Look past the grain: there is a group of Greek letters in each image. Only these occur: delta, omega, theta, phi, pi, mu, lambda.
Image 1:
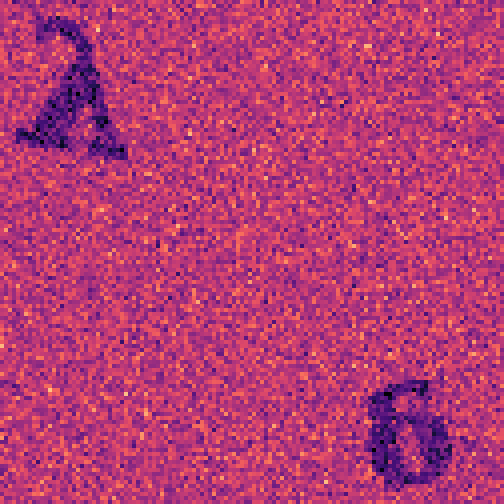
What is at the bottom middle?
nothing
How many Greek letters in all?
2
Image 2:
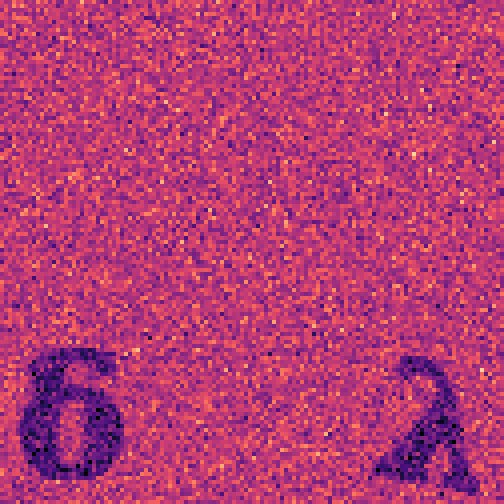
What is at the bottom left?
delta
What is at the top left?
nothing
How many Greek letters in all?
2
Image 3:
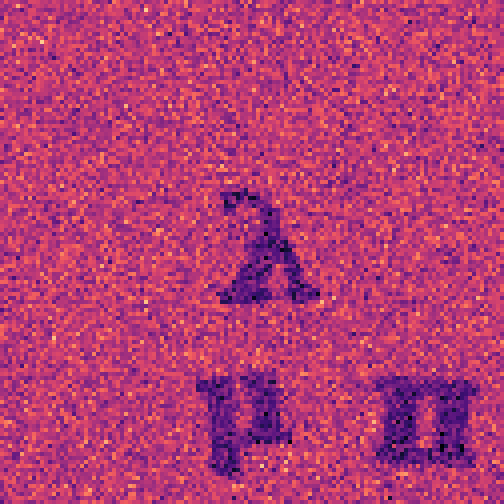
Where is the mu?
bottom middle
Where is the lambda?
centre
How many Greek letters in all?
3
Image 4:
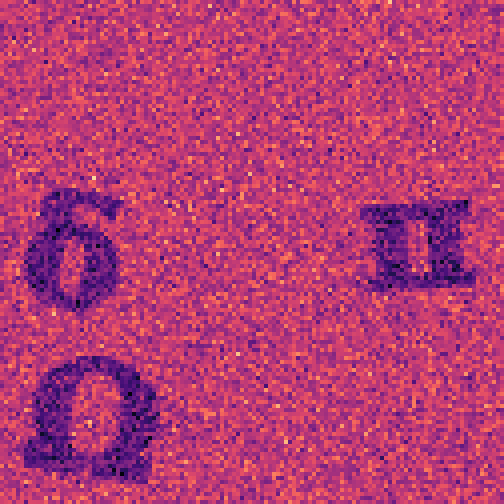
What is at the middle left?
delta
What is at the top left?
nothing
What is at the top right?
nothing
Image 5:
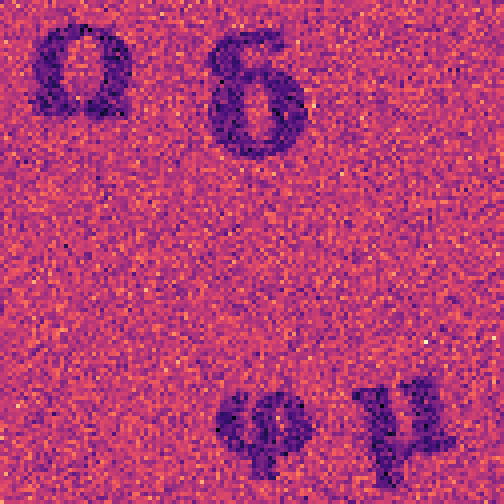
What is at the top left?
omega
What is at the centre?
nothing
